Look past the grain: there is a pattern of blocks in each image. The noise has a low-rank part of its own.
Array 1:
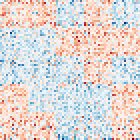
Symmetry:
mirrored about the diagonal from the bottom left
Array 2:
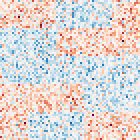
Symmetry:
the same after a half turn
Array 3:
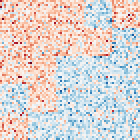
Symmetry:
mirrored about the diagonal from the top left
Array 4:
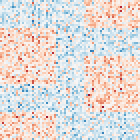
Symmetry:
the same after a half turn
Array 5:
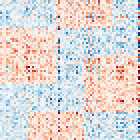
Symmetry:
the same after a half turn
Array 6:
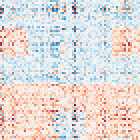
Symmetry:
left and right mirror each other
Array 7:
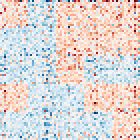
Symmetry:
no symmetry
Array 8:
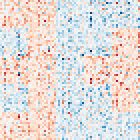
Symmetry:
top and bottom mirror each other
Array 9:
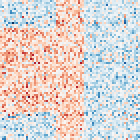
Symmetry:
top and bottom mirror each other
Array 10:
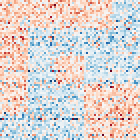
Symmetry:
mirrored about the diagonal from the top left
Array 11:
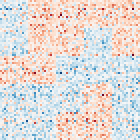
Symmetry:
no symmetry
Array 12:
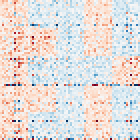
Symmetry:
top and bottom mirror each other
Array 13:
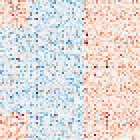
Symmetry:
top and bottom mirror each other
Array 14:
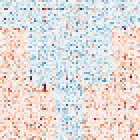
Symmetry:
left and right mirror each other
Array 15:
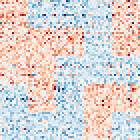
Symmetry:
no symmetry
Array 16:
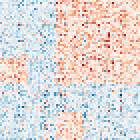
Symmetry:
mirrored about the diagonal from the bottom left
